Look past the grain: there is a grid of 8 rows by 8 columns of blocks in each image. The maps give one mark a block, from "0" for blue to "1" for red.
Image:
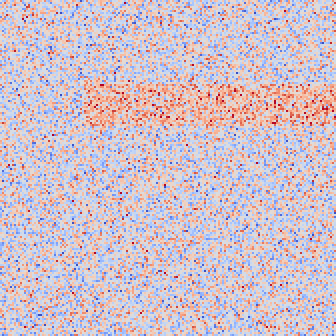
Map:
0 0 0 0 0 0 0 0
0 0 0 0 0 0 0 0
0 0 1 1 1 1 1 1
0 0 0 0 0 0 0 0
0 0 0 0 0 0 0 0
0 0 0 0 0 0 0 0
0 0 0 0 0 0 0 0
0 0 0 0 0 0 0 0
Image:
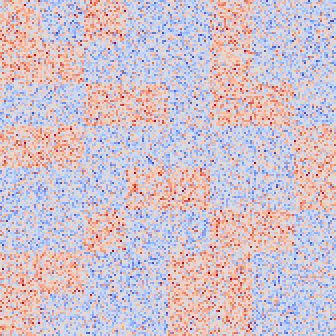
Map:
1 0 1 0 0 1 0 0
1 1 0 0 0 1 0 0
0 0 1 1 0 1 1 0
1 1 0 0 0 0 0 1
0 0 0 1 1 0 0 1
0 0 1 0 0 1 1 0
1 1 0 0 1 1 0 0
1 0 0 0 1 1 0 0
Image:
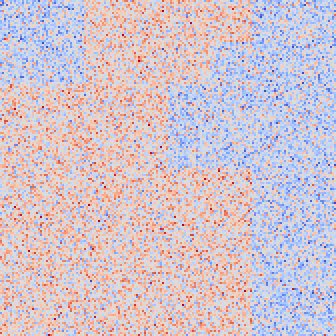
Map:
0 0 1 1 1 1 0 0
0 0 1 1 1 0 0 0
1 1 1 1 0 0 0 0
1 1 1 1 0 0 0 0
1 1 1 1 1 1 0 0
1 1 1 1 1 1 0 0
1 1 1 1 1 1 0 0
1 1 1 1 1 1 0 0
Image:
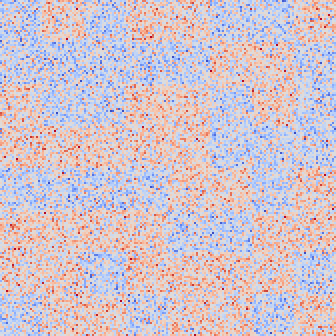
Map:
0 1 0 1 1 0 0 1
0 0 0 0 0 1 1 0
1 0 0 1 1 0 1 0
1 1 1 1 1 0 0 0
0 0 0 0 1 1 0 1
1 1 1 1 0 0 1 1
1 1 0 1 1 1 1 0
0 1 1 0 1 1 0 1
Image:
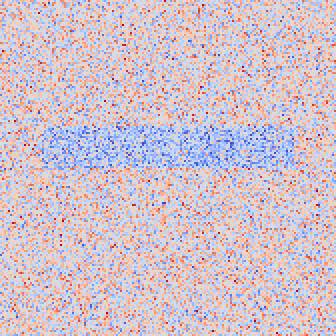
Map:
1 1 1 1 1 1 1 1
1 1 1 1 1 1 1 1
1 1 1 1 1 1 1 1
1 0 0 0 0 0 0 1
1 1 1 1 1 1 1 1
1 1 1 1 1 1 1 1
1 1 1 1 1 1 1 1
1 1 1 1 1 1 1 1
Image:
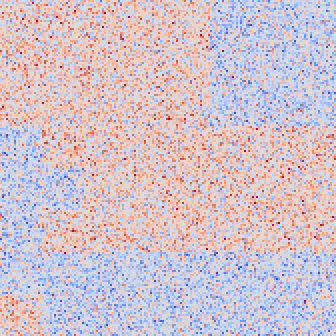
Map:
1 1 1 1 1 0 0 0
1 1 1 1 1 0 0 0
1 1 1 1 1 0 0 0
0 1 1 1 1 1 1 1
0 0 1 1 1 1 1 1
0 1 1 1 1 1 1 1
0 0 0 0 0 0 0 0
1 0 0 0 0 0 0 0
